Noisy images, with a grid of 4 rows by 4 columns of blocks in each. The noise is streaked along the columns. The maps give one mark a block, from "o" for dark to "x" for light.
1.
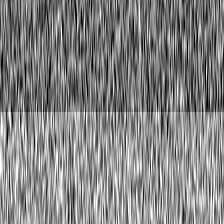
o o o o
o o o o
x x x x
x x x x
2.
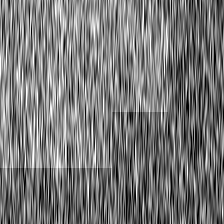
x x x o
x x x o
x x o o
o o o o
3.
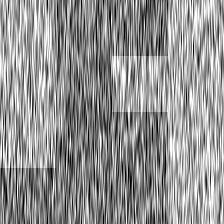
x o o x
x o x x
x o o x
o o o x
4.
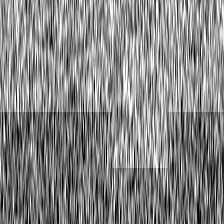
x x x x
x x x x
o o x o
o o o o
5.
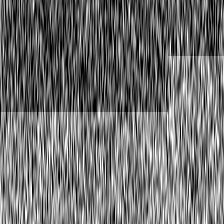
o o o o
o o o x
x x x x
x x x x
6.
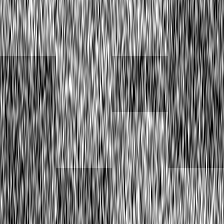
x x x o
o x o o
o x x o
o o x x
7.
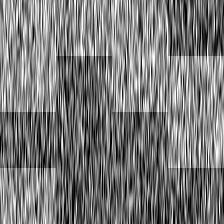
x x x o
x o x x
o o o x
x o o o
